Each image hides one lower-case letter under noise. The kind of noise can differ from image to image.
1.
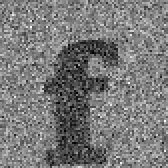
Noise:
independent entries
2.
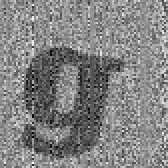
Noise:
columns of uneven size
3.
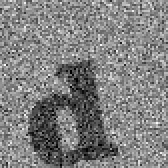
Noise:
independent entries
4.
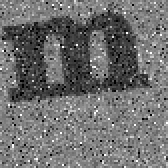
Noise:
heavy tails
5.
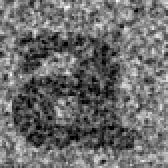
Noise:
blotchy
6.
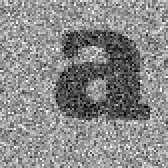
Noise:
independent entries
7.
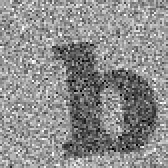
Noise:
independent entries
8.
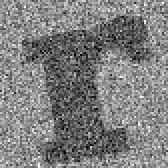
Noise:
independent entries
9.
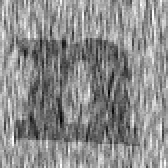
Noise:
streaked along the columns
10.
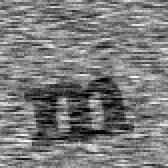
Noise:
streaked along the rows
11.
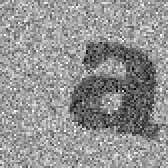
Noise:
independent entries
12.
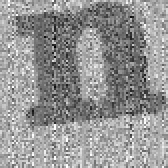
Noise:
columns of uneven size
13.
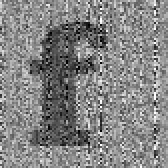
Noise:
columns of uneven size
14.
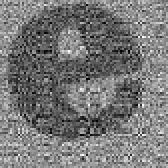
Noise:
low rank plus noise
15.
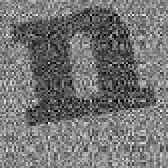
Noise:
low rank plus noise
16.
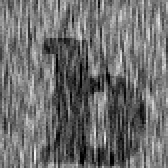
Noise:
streaked along the columns
